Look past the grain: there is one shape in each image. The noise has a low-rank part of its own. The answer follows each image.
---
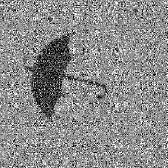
umbrella
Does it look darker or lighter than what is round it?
darker
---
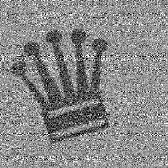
chess queen
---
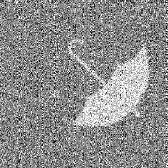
umbrella
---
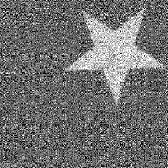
star
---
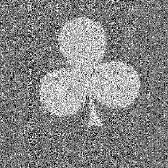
club
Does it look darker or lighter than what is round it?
lighter
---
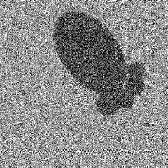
footprint
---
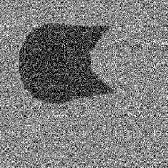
cat's head
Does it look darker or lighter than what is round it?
darker
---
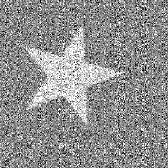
star
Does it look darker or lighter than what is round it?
lighter
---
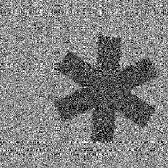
asterisk
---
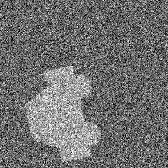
car
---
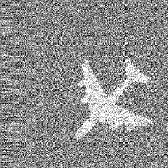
airplane
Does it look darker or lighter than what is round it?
lighter
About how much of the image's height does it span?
half
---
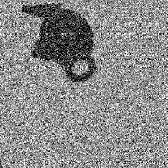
teapot
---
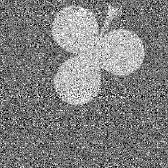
club
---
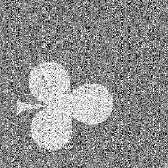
club
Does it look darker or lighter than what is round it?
lighter
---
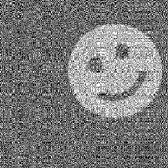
smiling face
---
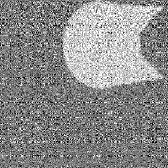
cat's head
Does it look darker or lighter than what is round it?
lighter
